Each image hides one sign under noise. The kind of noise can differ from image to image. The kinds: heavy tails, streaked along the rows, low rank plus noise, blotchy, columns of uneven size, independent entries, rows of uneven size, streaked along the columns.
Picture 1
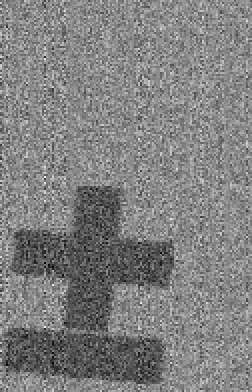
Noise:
columns of uneven size
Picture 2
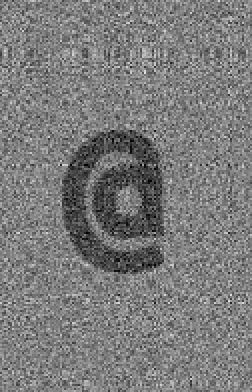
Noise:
low rank plus noise
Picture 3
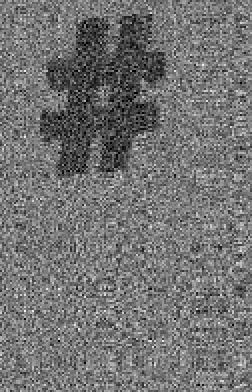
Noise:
low rank plus noise
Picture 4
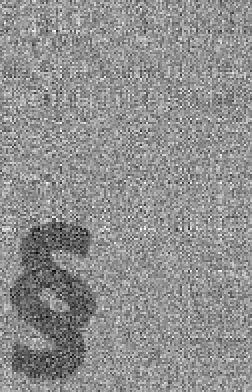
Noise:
low rank plus noise
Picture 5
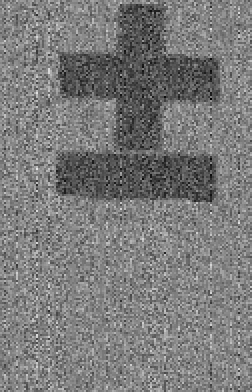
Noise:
columns of uneven size
